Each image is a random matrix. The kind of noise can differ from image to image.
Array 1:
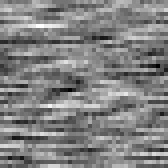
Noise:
streaked along the rows
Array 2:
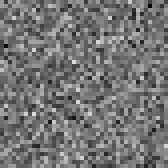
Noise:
independent entries
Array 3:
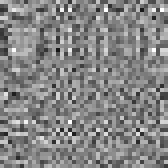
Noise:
low rank plus noise
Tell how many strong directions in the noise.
one
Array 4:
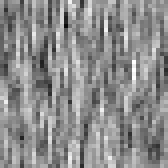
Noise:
streaked along the columns
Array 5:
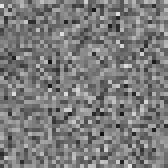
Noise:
independent entries
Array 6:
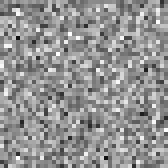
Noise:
independent entries
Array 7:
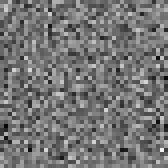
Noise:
low rank plus noise
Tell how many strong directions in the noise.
five to eight
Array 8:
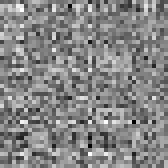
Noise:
low rank plus noise
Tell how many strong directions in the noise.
two
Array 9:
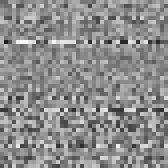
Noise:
rows of uneven size
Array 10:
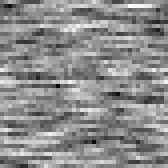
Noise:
streaked along the rows
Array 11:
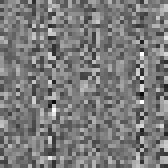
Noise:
columns of uneven size
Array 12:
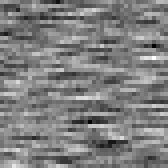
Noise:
streaked along the rows
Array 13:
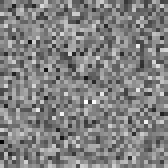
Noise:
independent entries
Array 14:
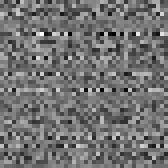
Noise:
rows of uneven size
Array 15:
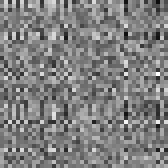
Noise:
low rank plus noise
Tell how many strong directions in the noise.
one
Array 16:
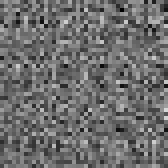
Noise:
low rank plus noise
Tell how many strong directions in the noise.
three or four
